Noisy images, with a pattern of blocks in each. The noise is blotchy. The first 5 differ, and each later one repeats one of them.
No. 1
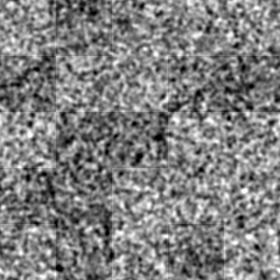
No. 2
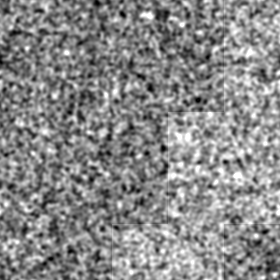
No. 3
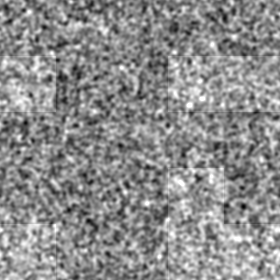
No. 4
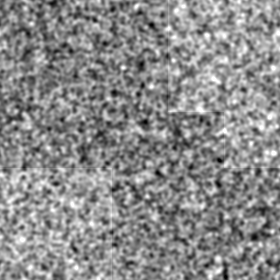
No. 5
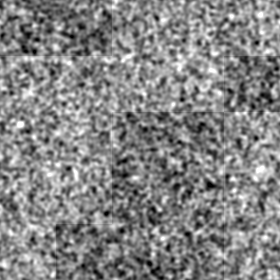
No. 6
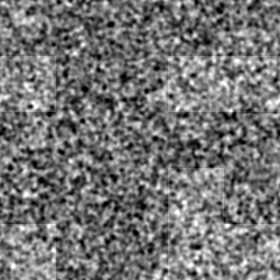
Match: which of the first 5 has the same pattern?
3
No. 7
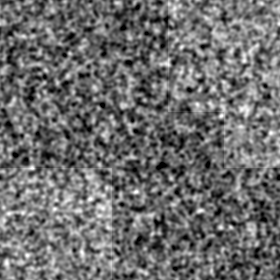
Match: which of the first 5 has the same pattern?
4
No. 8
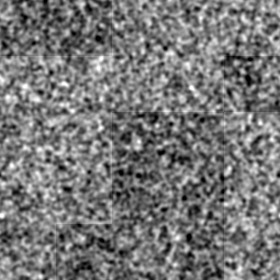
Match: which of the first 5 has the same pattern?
5
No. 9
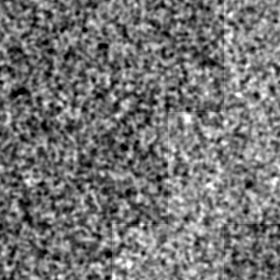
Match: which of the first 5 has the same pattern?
2
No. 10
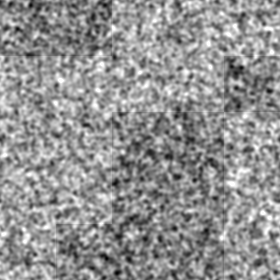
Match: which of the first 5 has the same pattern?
5
